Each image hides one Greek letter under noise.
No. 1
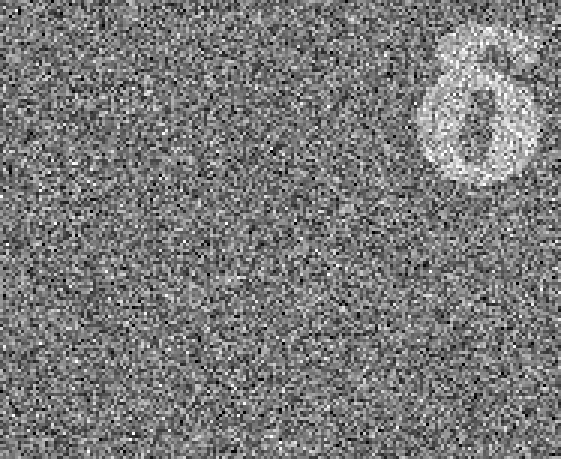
delta
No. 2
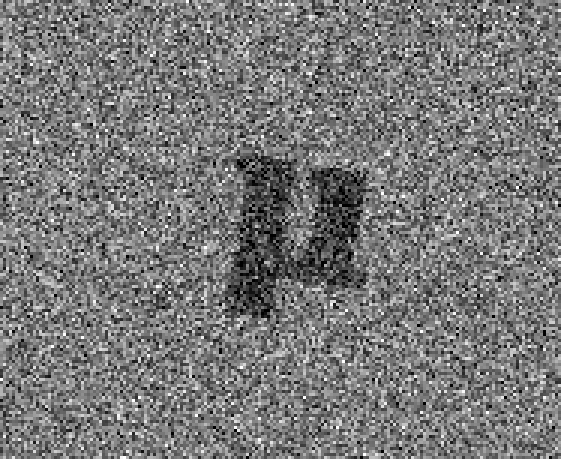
mu
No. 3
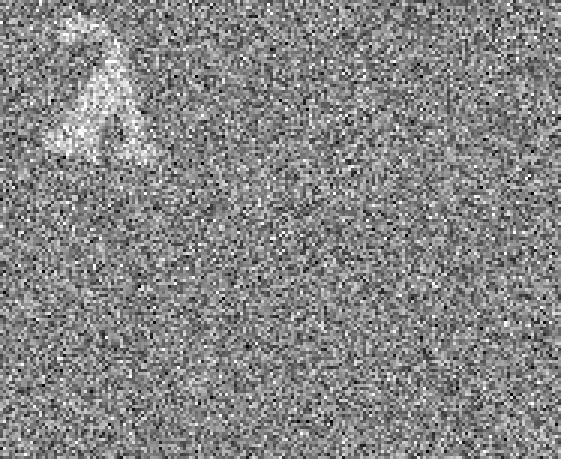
lambda
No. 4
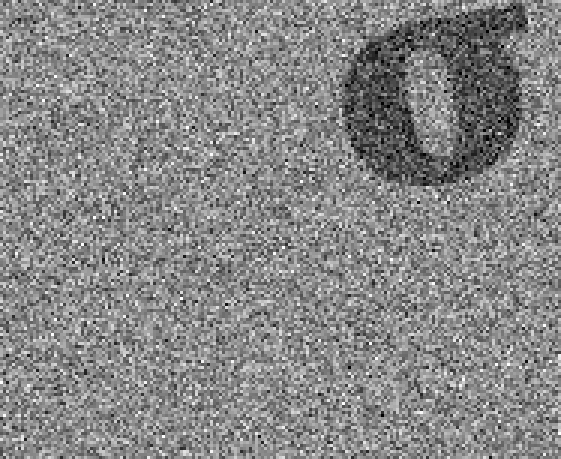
sigma
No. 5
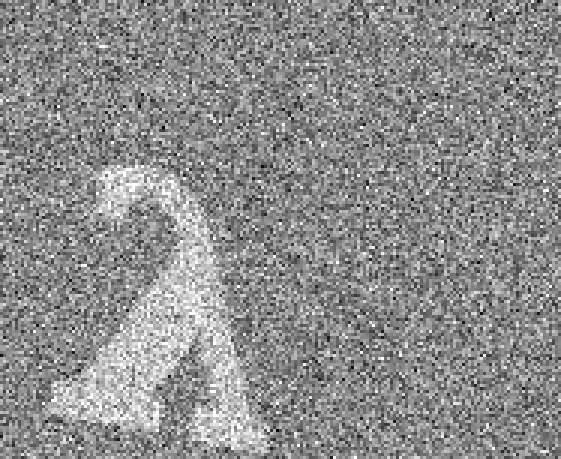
lambda
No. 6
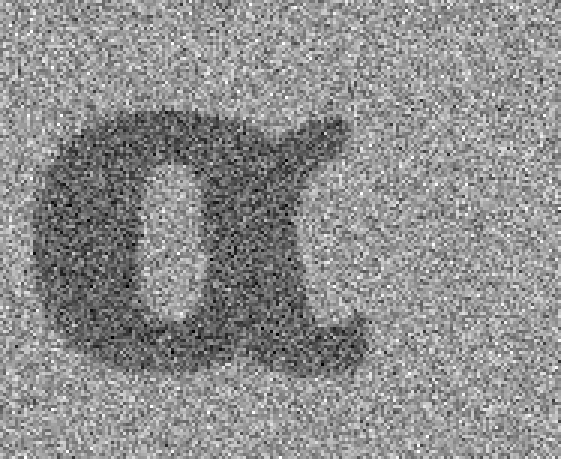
alpha
